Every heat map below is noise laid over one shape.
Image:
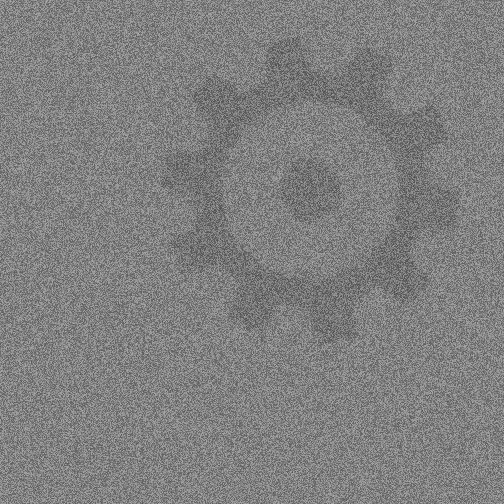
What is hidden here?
dark gear
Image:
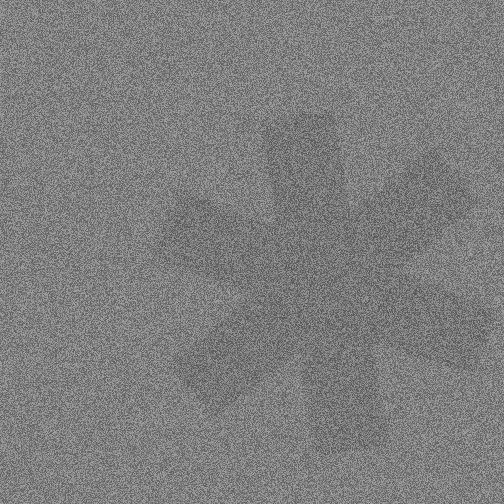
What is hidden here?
dark asterisk
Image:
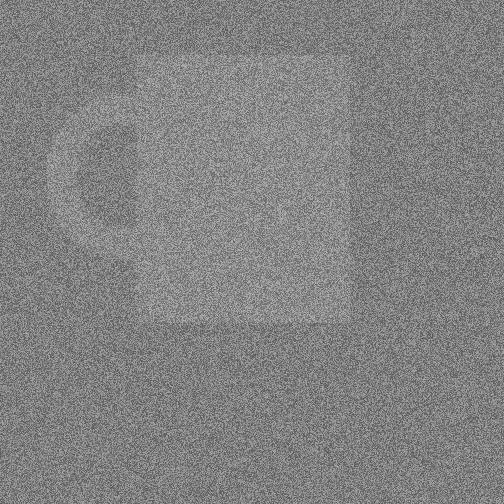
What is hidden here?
light cup
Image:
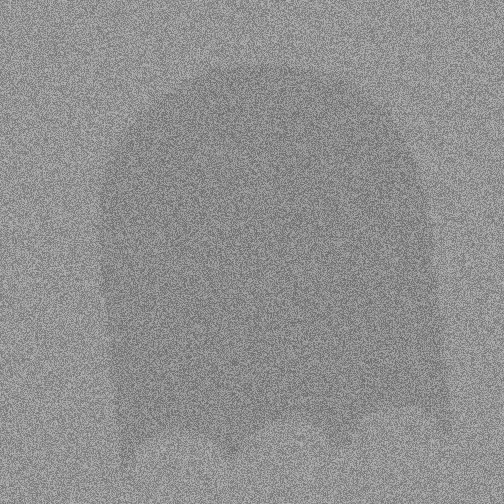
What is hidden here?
dark ghost
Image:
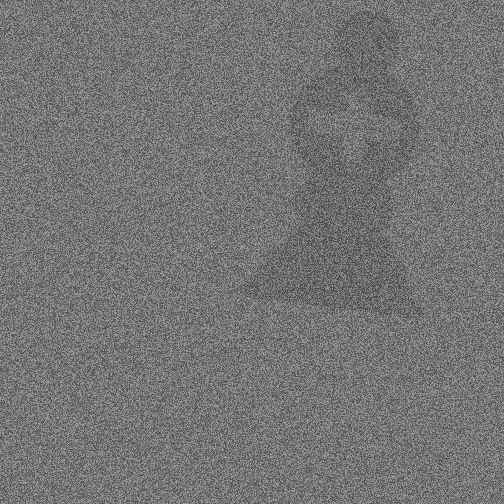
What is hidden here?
dark chess bishop
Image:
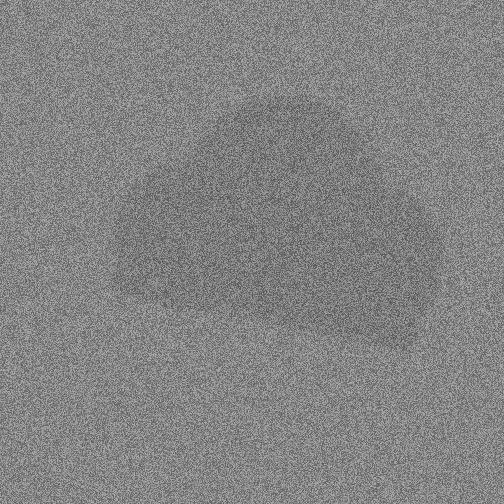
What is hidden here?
dark cloud
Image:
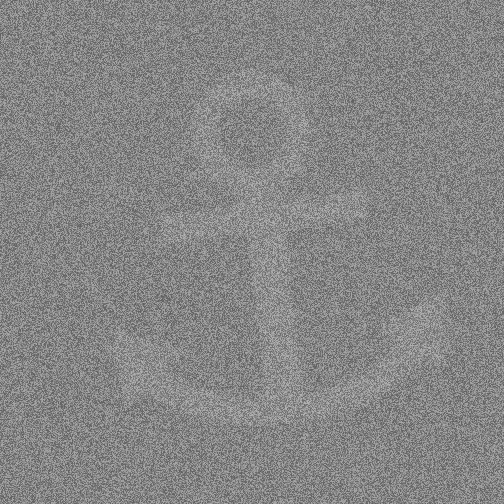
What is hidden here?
light anchor
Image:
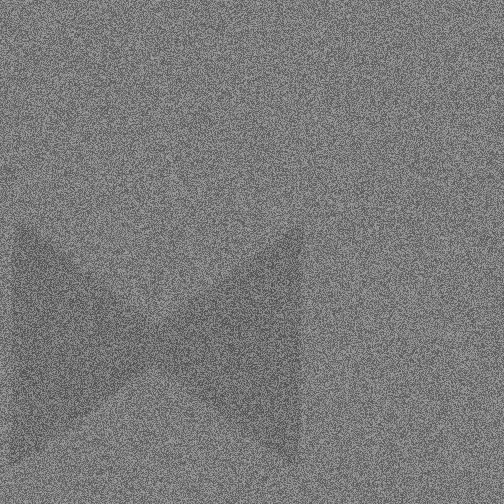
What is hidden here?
dark bow tie
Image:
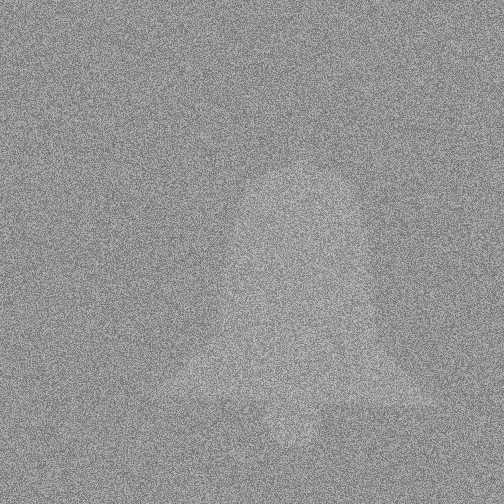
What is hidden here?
light bell
